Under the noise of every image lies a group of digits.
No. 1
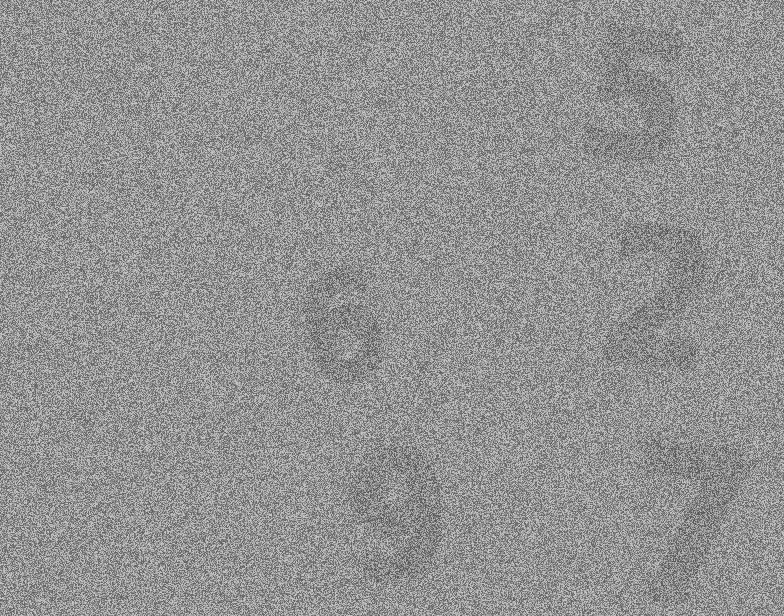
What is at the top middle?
nothing
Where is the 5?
top right
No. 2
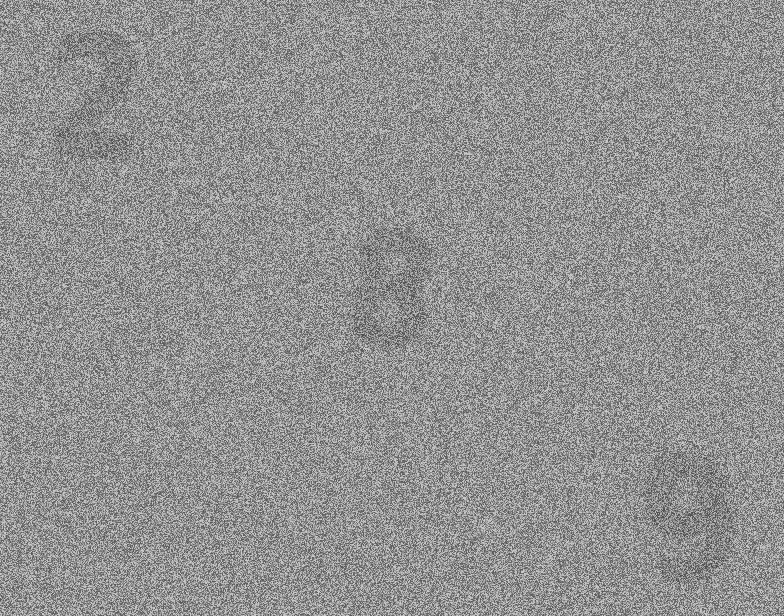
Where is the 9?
bottom right
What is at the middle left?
nothing
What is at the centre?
8
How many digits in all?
3
